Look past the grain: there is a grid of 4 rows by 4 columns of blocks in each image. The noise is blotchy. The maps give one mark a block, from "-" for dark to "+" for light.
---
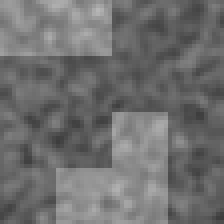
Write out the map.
+ + - -
- - - -
- - + -
- + + -
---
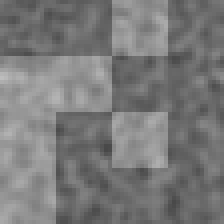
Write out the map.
- - + -
+ + - -
+ - + -
+ - - -
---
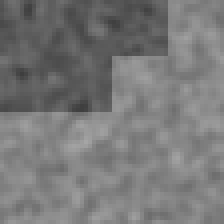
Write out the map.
- - - +
- - + +
+ + + +
+ + + +
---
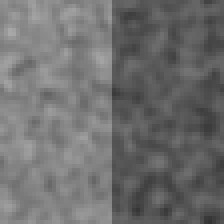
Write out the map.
+ + - -
+ + - -
+ + - -
+ + - -
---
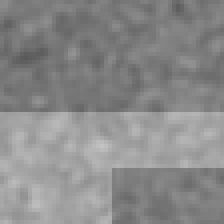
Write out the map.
- - - -
- - - -
+ + + +
+ + - -
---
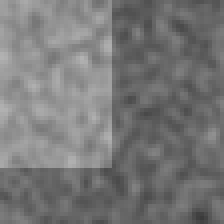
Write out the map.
+ + - -
+ + - -
+ + - -
- - - -
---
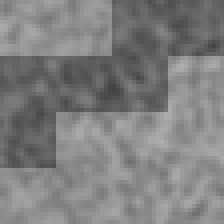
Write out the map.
+ + - -
- - - +
- + + +
+ + + +
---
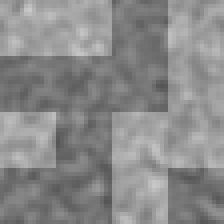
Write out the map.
+ + - +
- - - +
+ - + +
- - + -
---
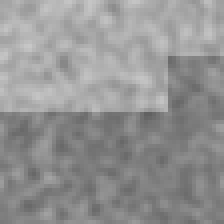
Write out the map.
+ + + +
+ + + -
- - - -
- - - -
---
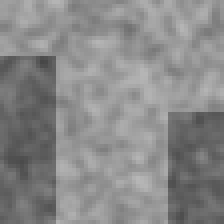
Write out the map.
+ + + +
- + + +
- + + -
- + + -
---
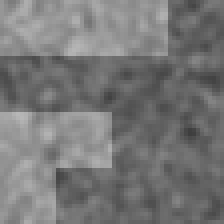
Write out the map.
+ + + -
- - - -
+ + - -
+ - - -
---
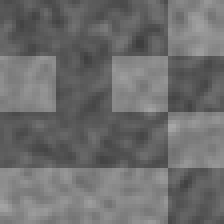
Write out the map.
- - - +
+ - + -
- - - +
+ + + -
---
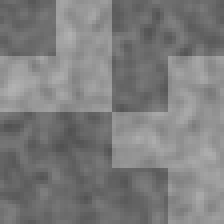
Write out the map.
- + - -
+ + - +
- - + +
- - - +
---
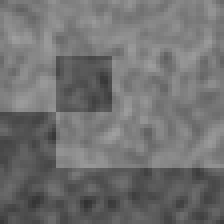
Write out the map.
+ + + +
+ - + +
- + + +
- - - -
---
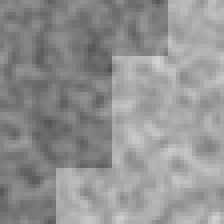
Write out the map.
- - - +
- - + +
- - + +
- + + +
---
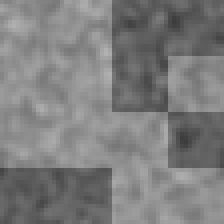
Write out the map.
+ + - -
+ + - +
+ + + -
- - + +
